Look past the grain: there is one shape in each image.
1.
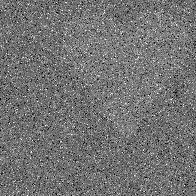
heart
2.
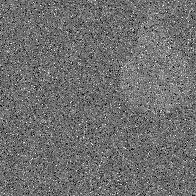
pear
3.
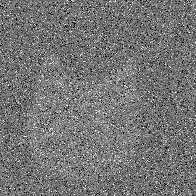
cat's head
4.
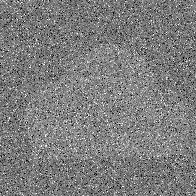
cloud
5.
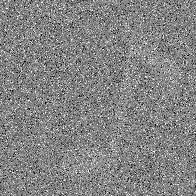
musical note
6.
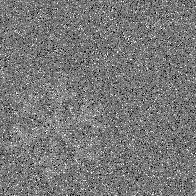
snowflake
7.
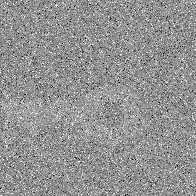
key
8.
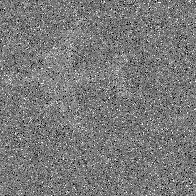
airplane
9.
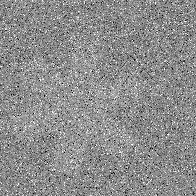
asterisk
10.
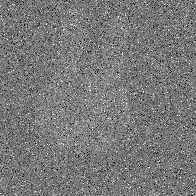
rabbit's head
